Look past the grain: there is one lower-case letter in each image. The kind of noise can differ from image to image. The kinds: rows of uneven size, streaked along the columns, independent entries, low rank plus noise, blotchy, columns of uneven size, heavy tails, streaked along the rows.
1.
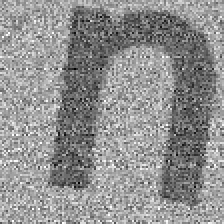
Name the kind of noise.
rows of uneven size
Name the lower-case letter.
n
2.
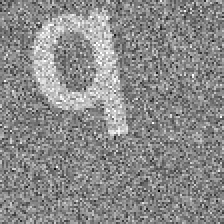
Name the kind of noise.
independent entries
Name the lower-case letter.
q
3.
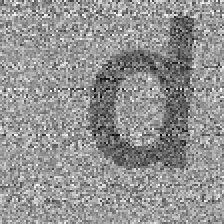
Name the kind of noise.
rows of uneven size
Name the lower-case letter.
d
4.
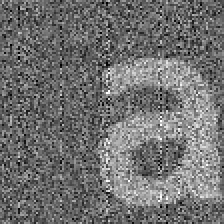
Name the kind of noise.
columns of uneven size
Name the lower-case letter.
a
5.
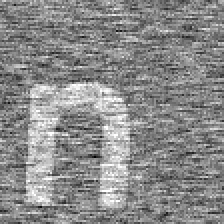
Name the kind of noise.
streaked along the rows
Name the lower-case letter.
n
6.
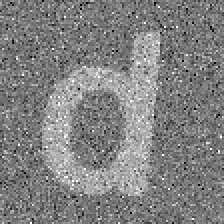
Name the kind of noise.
heavy tails
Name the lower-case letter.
d
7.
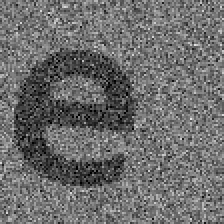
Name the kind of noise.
independent entries
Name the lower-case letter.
e
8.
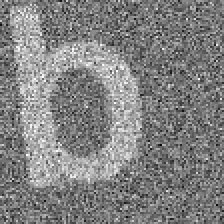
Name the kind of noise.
low rank plus noise
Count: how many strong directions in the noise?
three or four
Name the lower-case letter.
b
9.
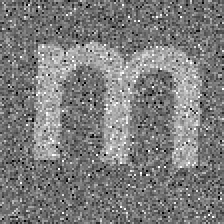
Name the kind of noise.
heavy tails
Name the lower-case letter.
m
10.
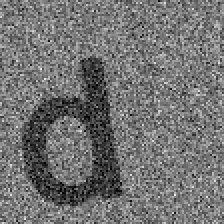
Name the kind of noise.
independent entries
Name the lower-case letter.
d
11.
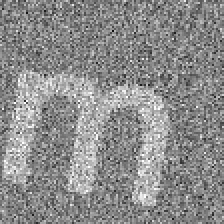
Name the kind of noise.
low rank plus noise
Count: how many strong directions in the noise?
three or four
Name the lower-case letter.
m
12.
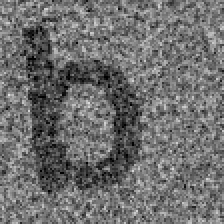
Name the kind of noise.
blotchy
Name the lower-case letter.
b
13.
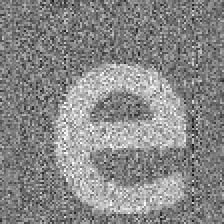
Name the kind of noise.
columns of uneven size
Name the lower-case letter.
e
